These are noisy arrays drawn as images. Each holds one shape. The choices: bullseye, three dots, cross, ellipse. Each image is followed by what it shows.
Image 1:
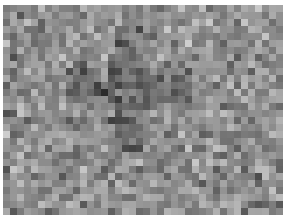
cross
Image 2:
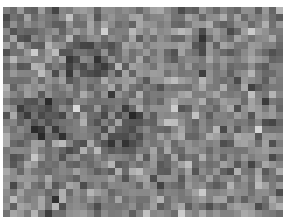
three dots
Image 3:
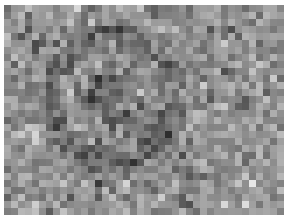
bullseye
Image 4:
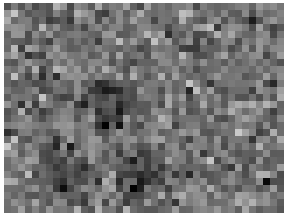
three dots
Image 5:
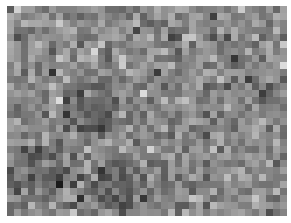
three dots
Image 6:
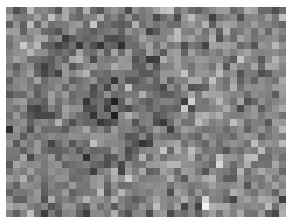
bullseye
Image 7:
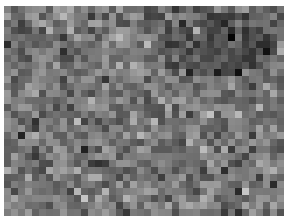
ellipse
